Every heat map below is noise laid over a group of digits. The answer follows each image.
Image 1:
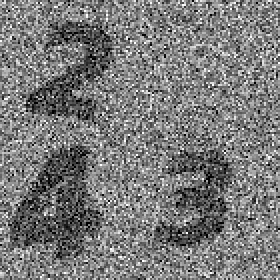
top left: 2; bottom left: 4; bottom right: 3
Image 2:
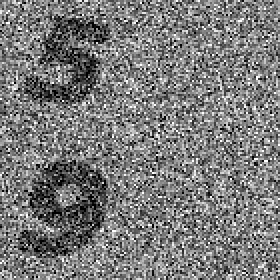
top left: 5; bottom left: 9
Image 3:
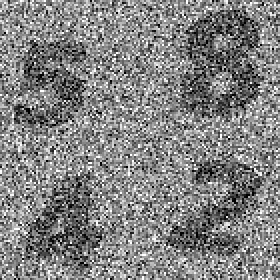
top left: 5; top right: 8; bottom left: 4; bottom right: 2
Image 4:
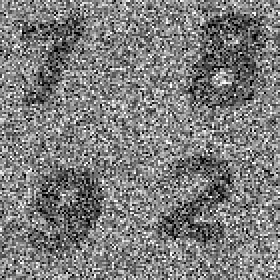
top left: 7; top right: 8; bottom left: 9; bottom right: 2
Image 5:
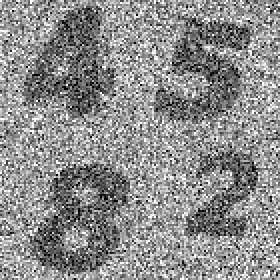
top left: 4; top right: 5; bottom left: 8; bottom right: 2
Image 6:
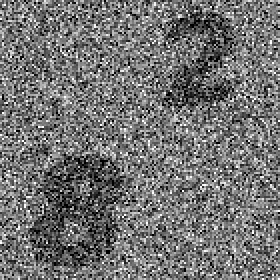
top right: 2; bottom left: 8
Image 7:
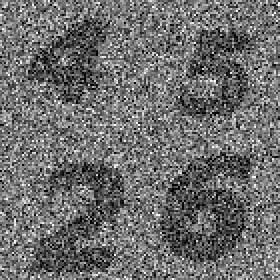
top left: 4; top right: 5; bottom left: 2; bottom right: 6
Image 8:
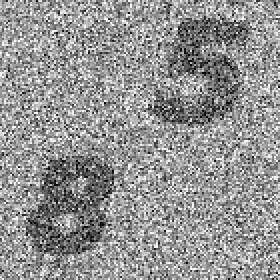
top right: 5; bottom left: 8
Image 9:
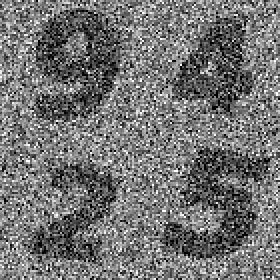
top left: 9; top right: 4; bottom left: 2; bottom right: 5
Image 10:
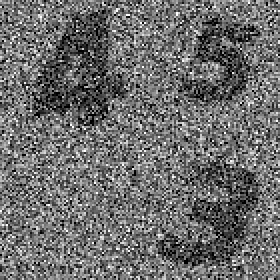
top left: 4; top right: 5; bottom right: 3
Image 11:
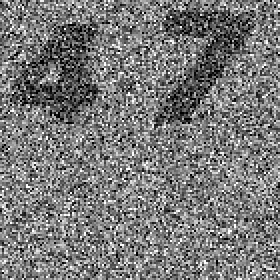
top left: 4; top right: 7
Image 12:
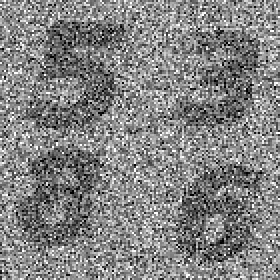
top left: 5; top right: 3; bottom left: 8; bottom right: 6
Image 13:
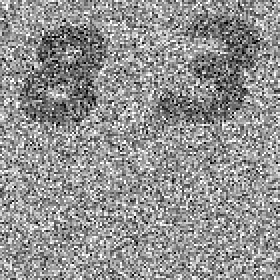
top left: 8; top right: 3
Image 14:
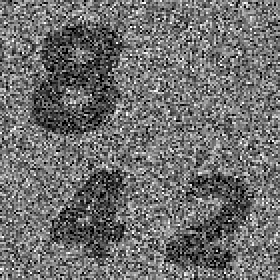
top left: 8; bottom left: 4; bottom right: 2
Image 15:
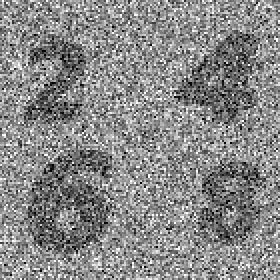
top left: 2; top right: 4; bottom left: 6; bottom right: 8
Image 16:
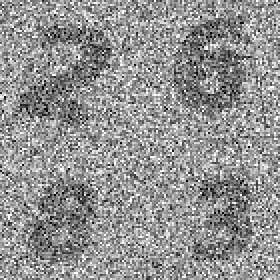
top left: 2; top right: 6; bottom left: 8; bottom right: 3
